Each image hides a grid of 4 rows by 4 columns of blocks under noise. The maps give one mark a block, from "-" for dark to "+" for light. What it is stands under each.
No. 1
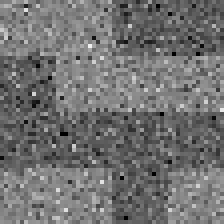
+ + - -
- + + +
- - - -
+ + - +
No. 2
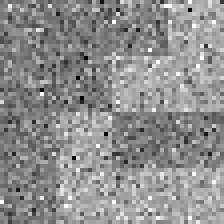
- - - +
- - + +
- + - -
- + + +
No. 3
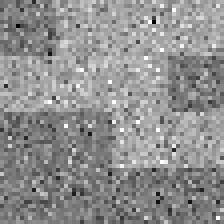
- + + +
+ + + -
- - + +
- - - -
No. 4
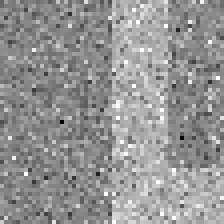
- - + -
- - + -
- - + -
- - + +
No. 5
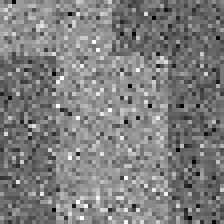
+ + - -
- + + -
- + + -
- + + -
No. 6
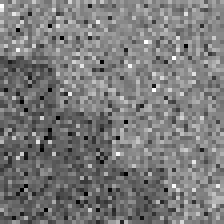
+ + + +
- + + +
- - + +
- - - +
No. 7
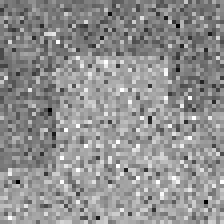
- - - -
- + + -
- + + +
+ + + +
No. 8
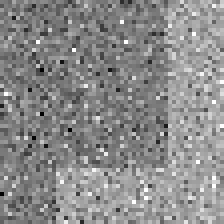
- - - +
- - - +
- - - +
- + + +
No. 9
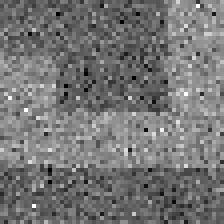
- - - +
+ - - +
+ + + +
- - - -
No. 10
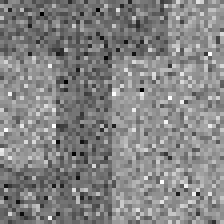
- - - +
+ - + +
+ - + +
- - + +
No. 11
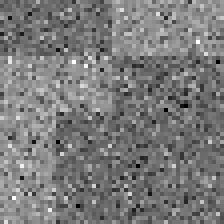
- - + +
+ + - -
+ - - -
+ - - -
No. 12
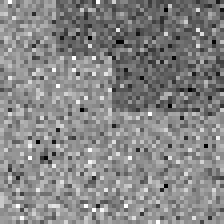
+ - - -
+ + - -
+ + + +
+ + + +
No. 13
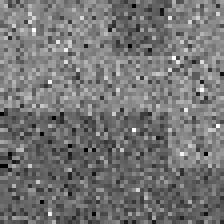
+ + - +
+ + + +
- - - +
- - - -
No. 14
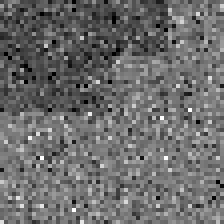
- - - +
- - + +
+ + + +
+ + + +
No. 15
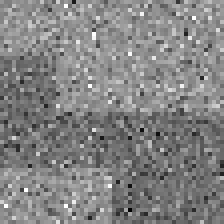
+ + + +
- + + +
- - - -
+ + - -
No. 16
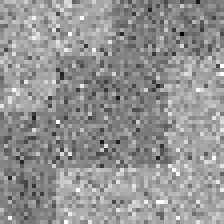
+ + - -
+ - - +
- - - +
- + + +
